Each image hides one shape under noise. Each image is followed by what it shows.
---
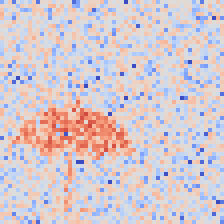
umbrella
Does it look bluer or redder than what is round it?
redder
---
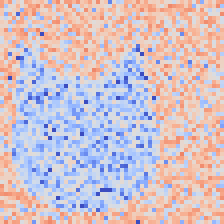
cat's head
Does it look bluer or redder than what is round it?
bluer
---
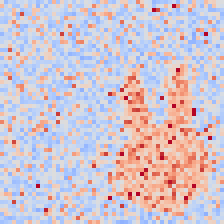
rabbit's head
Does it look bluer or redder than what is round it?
redder
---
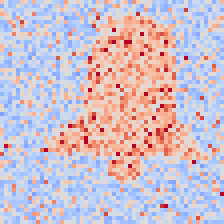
bell
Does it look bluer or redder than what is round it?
redder
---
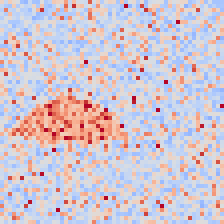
umbrella
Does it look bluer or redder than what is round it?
redder
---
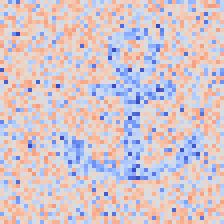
anchor
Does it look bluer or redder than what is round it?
bluer
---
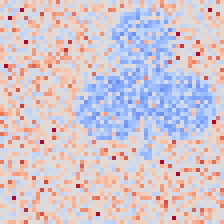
club
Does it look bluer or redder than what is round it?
bluer
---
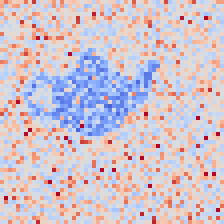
teapot
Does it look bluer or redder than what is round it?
bluer
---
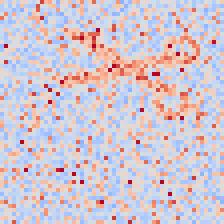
pair of scissors
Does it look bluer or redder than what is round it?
redder
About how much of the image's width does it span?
two thirds
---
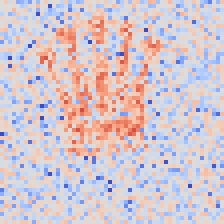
chess queen
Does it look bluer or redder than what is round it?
redder
